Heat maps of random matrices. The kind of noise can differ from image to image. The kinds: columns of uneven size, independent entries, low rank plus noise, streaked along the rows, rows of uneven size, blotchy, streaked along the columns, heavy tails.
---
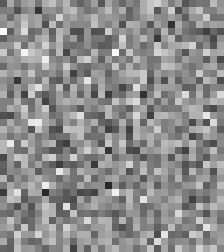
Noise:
independent entries
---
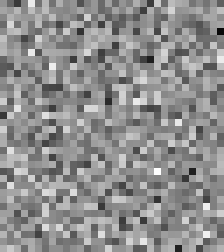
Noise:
independent entries
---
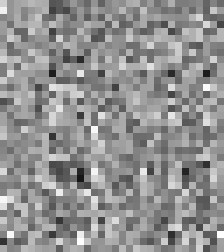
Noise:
low rank plus noise
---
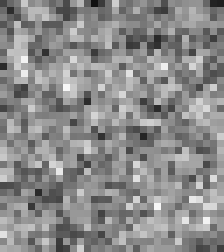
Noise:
blotchy
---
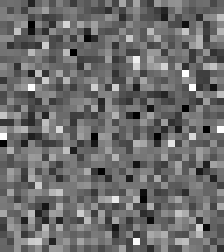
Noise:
heavy tails
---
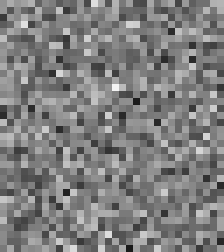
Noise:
independent entries
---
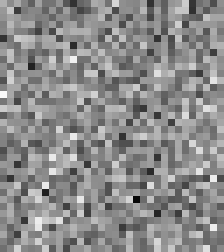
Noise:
independent entries
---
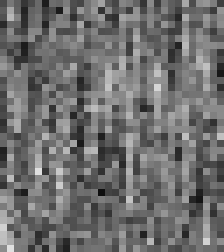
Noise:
streaked along the columns
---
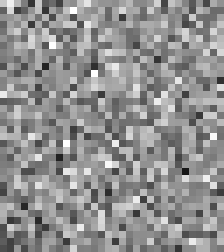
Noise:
independent entries
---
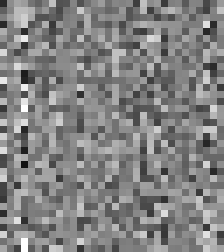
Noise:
columns of uneven size
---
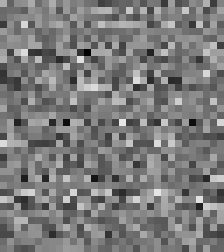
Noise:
rows of uneven size
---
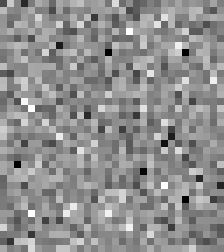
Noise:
heavy tails
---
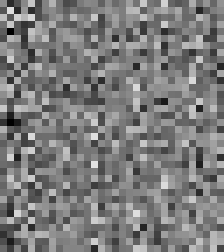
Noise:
columns of uneven size
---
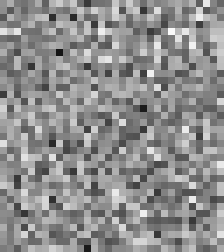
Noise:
independent entries
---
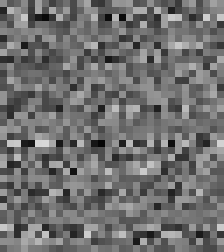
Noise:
rows of uneven size
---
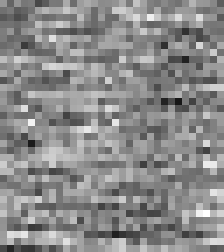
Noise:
streaked along the rows
